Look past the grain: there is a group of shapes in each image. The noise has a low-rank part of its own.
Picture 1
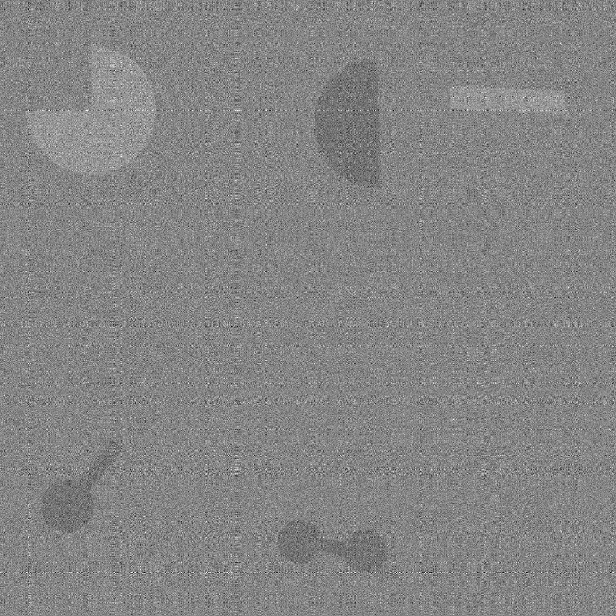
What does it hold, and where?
top left: light disc with a wedge cut out; top middle: dark half disc; top right: light bar; bottom left: dark lollipop; bottom middle: dark dumbbell
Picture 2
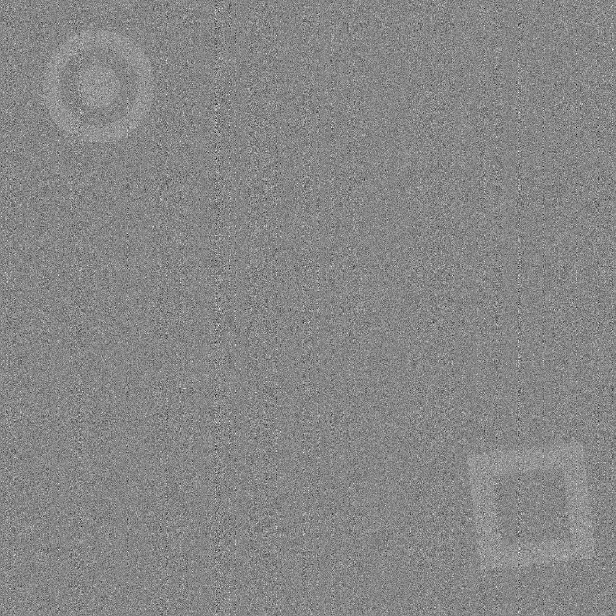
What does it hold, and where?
top left: light bullseye; bottom right: light square frame
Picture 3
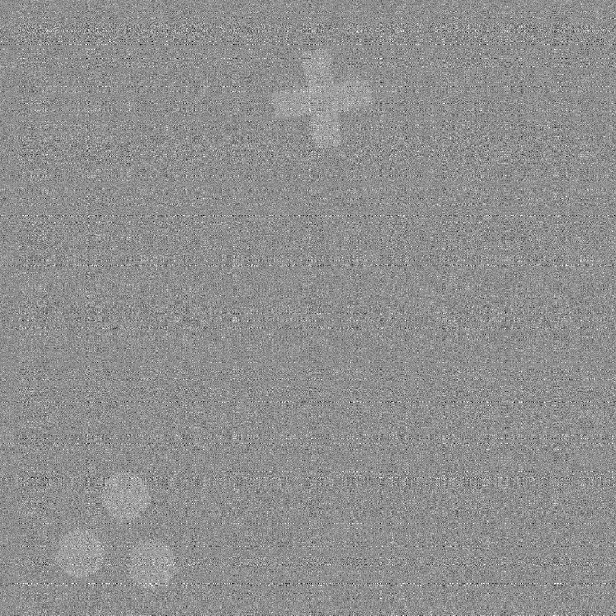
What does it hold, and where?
top middle: light cross; bottom left: light three dots
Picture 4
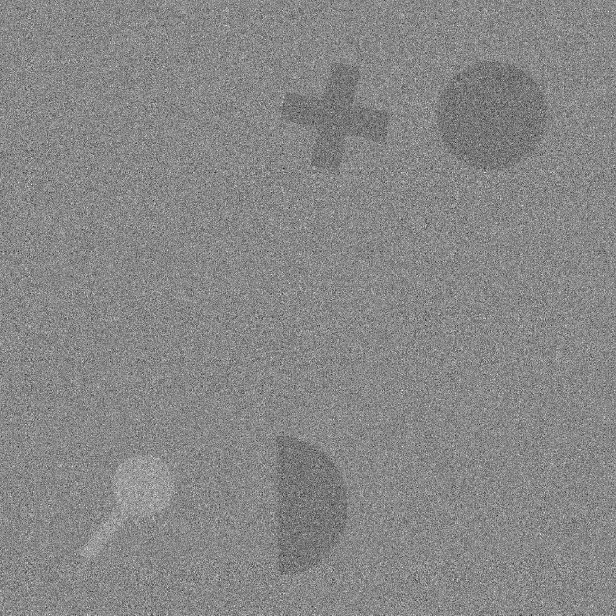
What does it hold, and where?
top middle: dark cross; top right: dark disc; bottom left: light lollipop; bottom middle: dark half disc
